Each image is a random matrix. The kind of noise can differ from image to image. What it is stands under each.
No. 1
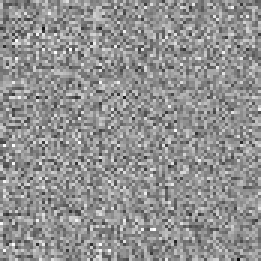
low rank plus noise
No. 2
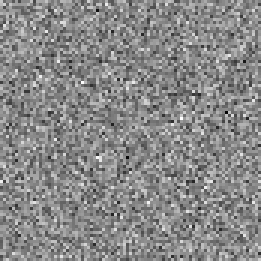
independent entries
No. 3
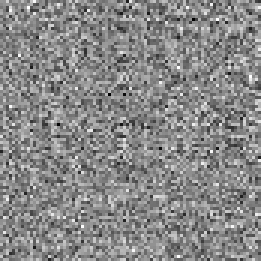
low rank plus noise
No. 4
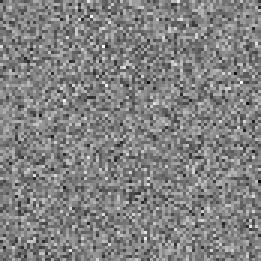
independent entries
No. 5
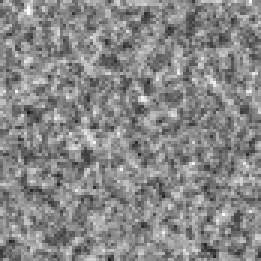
blotchy
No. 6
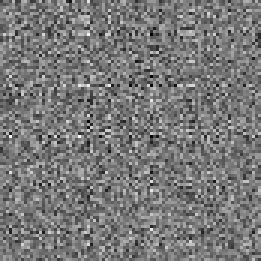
low rank plus noise
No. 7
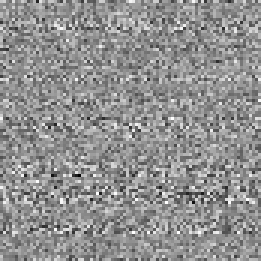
rows of uneven size
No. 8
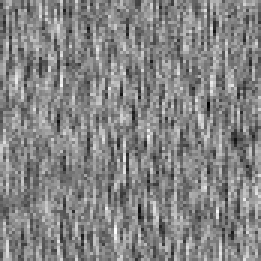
streaked along the columns
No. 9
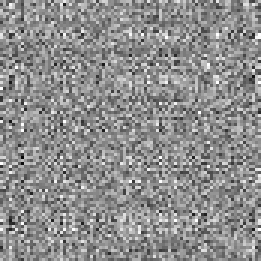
low rank plus noise
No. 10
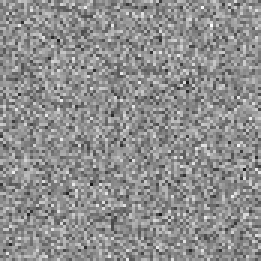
independent entries
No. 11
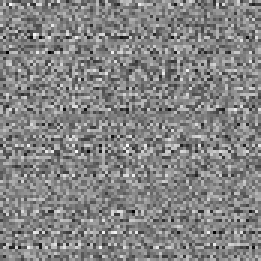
rows of uneven size
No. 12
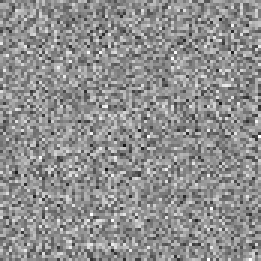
low rank plus noise
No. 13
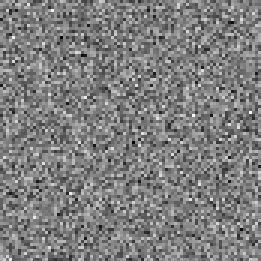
independent entries
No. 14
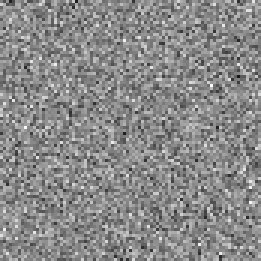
independent entries
